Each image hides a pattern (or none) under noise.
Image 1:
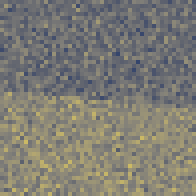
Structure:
a sharp edge
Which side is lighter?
bottom
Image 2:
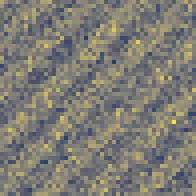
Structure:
diagonal stripes
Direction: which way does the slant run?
bottom left to top right
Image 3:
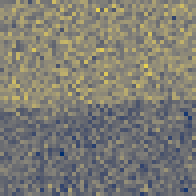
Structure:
a sharp edge
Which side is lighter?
top
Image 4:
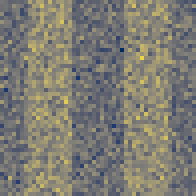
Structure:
vertical stripes
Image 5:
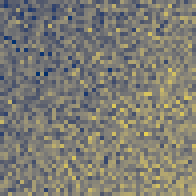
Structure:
a smooth slope
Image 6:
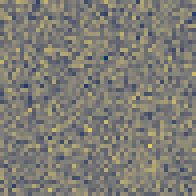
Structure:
only noise
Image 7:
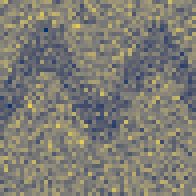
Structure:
a wavy band
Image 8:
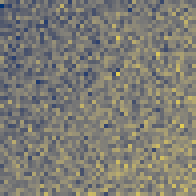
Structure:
a smooth slope
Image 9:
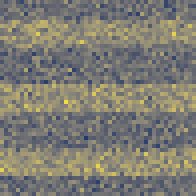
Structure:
horizontal stripes
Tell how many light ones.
3
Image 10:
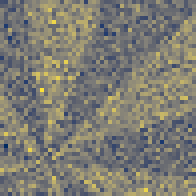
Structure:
spokes from one point
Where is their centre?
bottom left
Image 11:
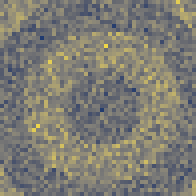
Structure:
rings round one point
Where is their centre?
centre
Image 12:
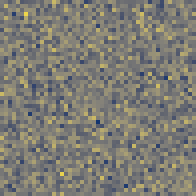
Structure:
only noise
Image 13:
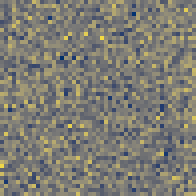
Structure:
only noise
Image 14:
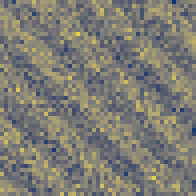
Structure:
diagonal stripes
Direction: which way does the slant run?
top left to bottom right
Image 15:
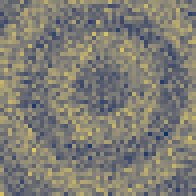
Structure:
rings round one point
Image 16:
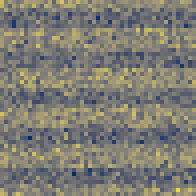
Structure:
horizontal stripes
